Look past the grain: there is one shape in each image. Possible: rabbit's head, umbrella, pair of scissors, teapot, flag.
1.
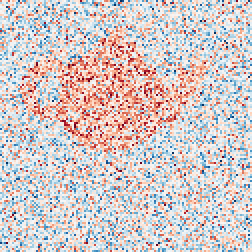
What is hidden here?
red teapot
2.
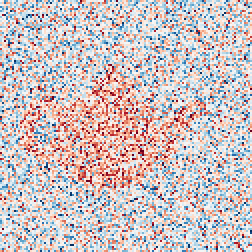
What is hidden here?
red teapot
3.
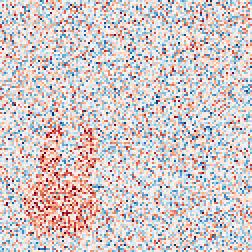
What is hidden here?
red rabbit's head
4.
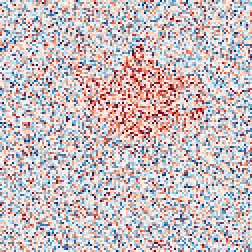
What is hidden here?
red teapot
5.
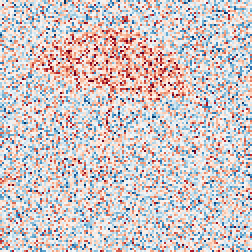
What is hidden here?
red umbrella
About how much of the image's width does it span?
two thirds
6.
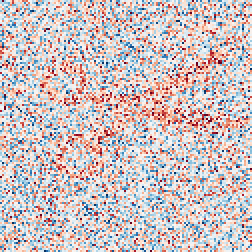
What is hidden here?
red pair of scissors
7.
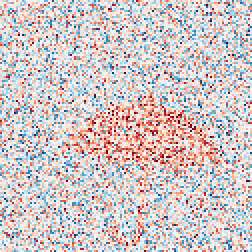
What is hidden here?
red umbrella
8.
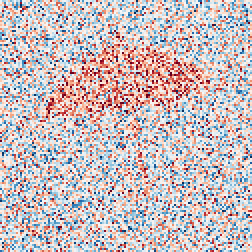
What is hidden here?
red umbrella
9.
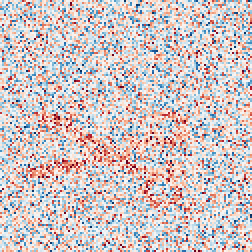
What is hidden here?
red pair of scissors
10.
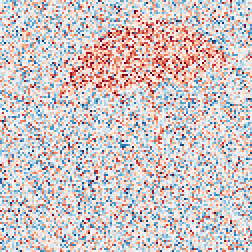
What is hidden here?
red umbrella
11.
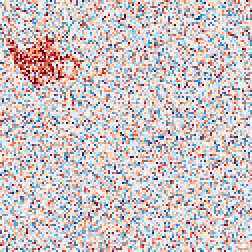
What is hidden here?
red teapot, top left
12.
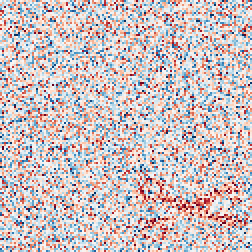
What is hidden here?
red pair of scissors, bottom right
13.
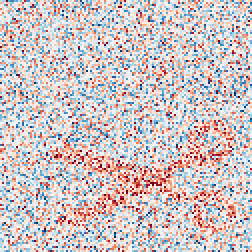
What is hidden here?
red pair of scissors
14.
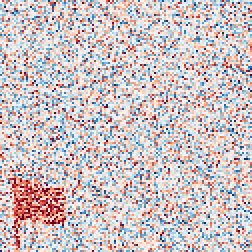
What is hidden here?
red flag, bottom left
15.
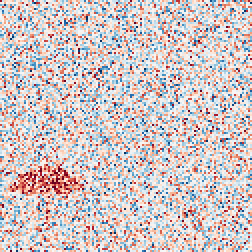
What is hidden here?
red umbrella, bottom left
